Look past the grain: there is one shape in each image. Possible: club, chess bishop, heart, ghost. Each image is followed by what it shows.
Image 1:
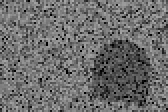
dark ghost
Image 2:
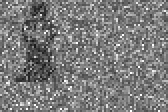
dark chess bishop
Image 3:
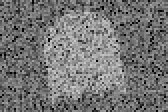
light ghost
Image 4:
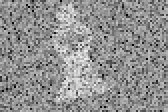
light chess bishop
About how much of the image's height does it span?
nearly all
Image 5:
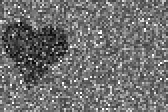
dark heart
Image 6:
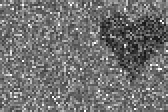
dark heart
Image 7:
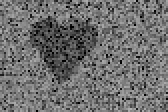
dark heart
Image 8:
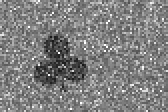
dark club
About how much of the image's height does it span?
half
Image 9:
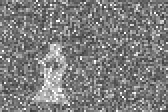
light chess bishop
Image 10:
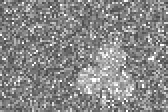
light club
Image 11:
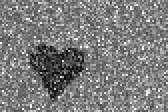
dark heart
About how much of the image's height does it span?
half
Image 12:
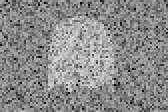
light ghost
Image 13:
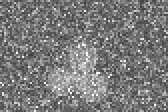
light club
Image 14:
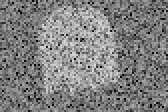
light ghost
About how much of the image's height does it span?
nearly all
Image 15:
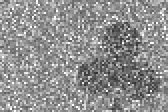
dark club
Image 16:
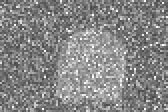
light ghost
